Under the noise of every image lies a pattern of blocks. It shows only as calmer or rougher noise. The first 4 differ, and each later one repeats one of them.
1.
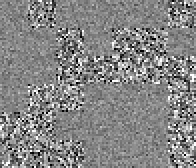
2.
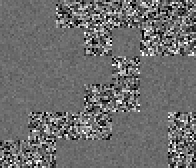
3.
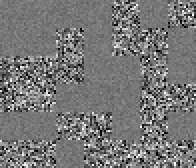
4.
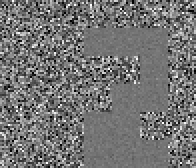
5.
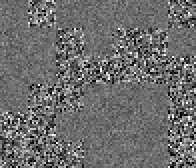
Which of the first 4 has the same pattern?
1
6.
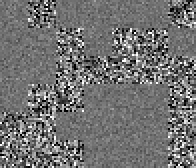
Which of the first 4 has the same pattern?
1
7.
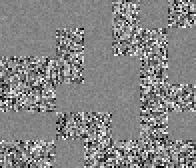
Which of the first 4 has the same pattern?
3
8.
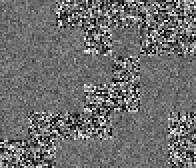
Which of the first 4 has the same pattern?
2
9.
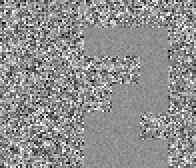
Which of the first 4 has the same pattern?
4
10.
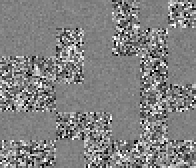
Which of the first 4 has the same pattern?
3
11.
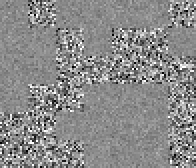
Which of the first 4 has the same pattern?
1
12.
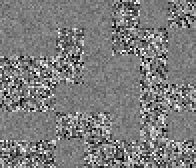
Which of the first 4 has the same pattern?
3
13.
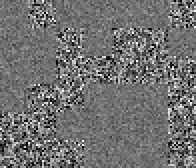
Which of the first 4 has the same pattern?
1
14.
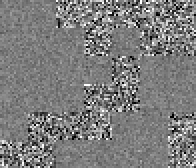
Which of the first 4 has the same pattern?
2
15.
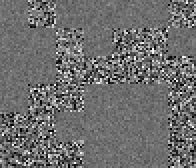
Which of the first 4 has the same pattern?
1
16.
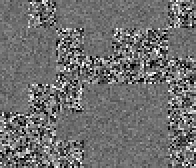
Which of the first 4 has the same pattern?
1
